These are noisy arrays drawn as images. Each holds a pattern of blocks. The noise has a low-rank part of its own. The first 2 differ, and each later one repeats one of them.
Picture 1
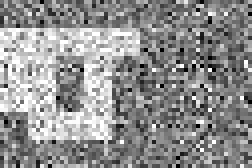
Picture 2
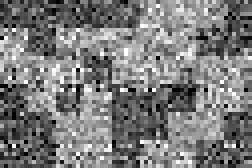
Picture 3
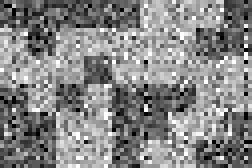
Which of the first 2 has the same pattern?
2
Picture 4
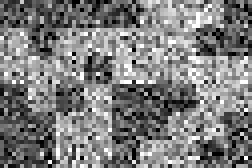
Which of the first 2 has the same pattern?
2
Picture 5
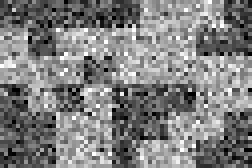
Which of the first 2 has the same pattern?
2
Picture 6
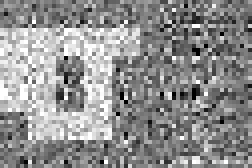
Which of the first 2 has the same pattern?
1
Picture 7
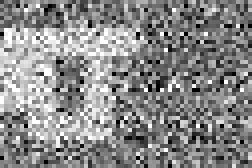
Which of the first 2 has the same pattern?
1
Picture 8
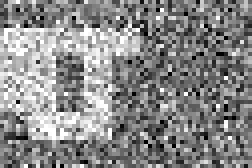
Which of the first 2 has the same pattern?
1
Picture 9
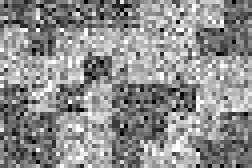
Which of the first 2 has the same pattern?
2
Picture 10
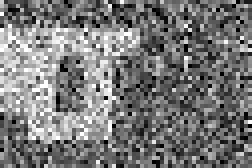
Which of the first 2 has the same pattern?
1
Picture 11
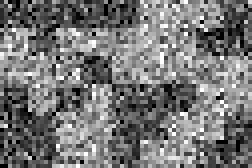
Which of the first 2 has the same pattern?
2
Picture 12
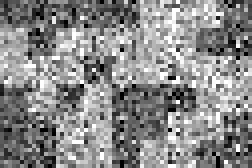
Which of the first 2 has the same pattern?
2
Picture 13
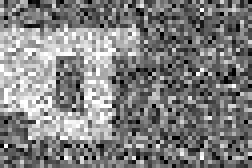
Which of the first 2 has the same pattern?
1
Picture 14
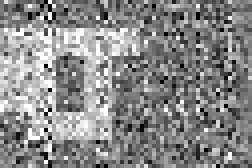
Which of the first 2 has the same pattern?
1
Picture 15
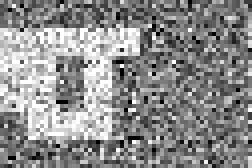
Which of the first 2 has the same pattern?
1
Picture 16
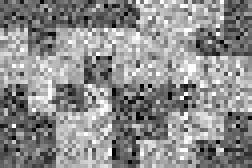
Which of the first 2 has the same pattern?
2
